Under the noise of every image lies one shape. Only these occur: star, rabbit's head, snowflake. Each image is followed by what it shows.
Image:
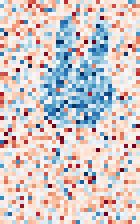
rabbit's head
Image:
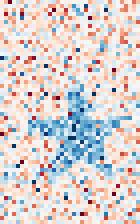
star
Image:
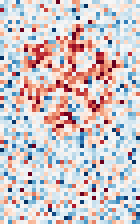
snowflake
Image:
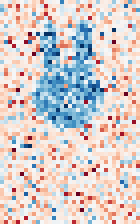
rabbit's head
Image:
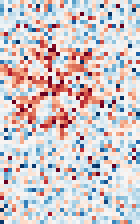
snowflake
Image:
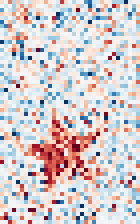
star
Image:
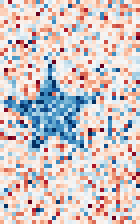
star
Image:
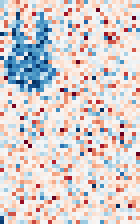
rabbit's head
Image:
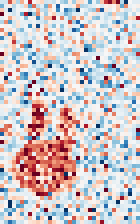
rabbit's head
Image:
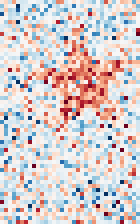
star
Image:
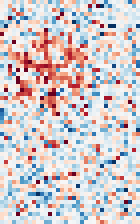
snowflake
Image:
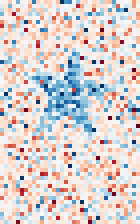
star
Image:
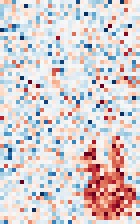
rabbit's head
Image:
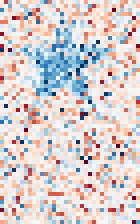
star
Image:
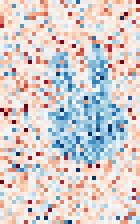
rabbit's head
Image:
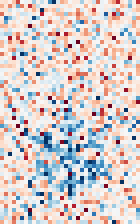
snowflake
